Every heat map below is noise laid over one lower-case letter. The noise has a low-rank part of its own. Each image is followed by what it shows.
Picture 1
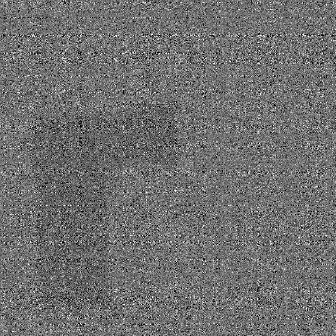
r
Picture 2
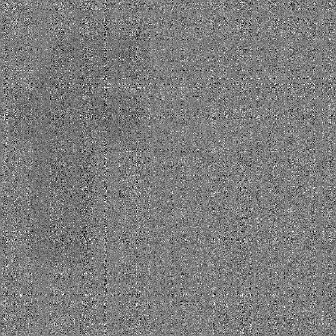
f
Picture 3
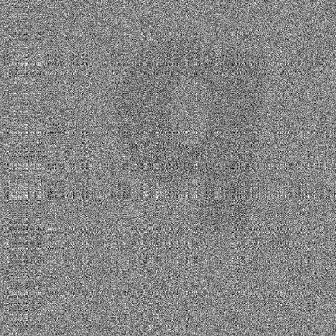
q
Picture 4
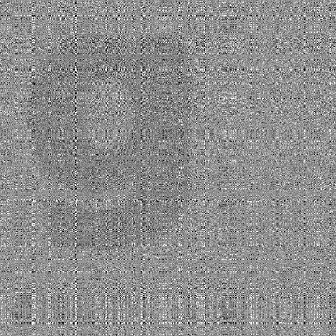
g
